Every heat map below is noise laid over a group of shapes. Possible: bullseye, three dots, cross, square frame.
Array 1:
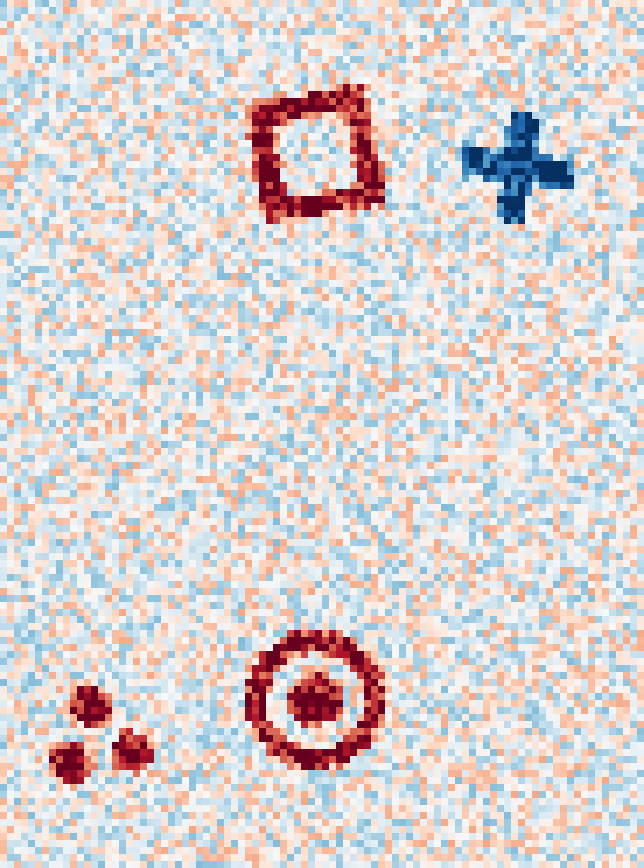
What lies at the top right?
cross
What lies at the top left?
nothing
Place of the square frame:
top middle
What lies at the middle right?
nothing
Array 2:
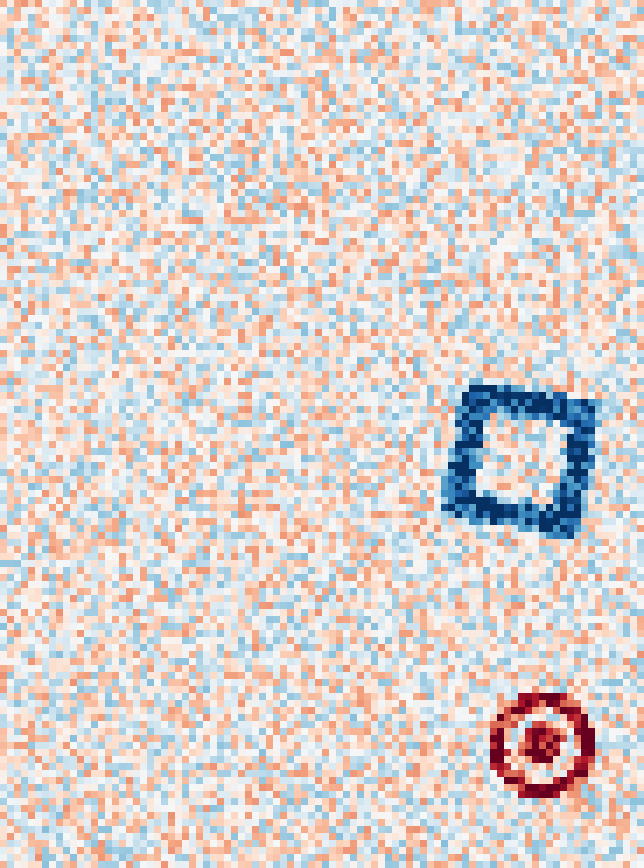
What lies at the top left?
nothing
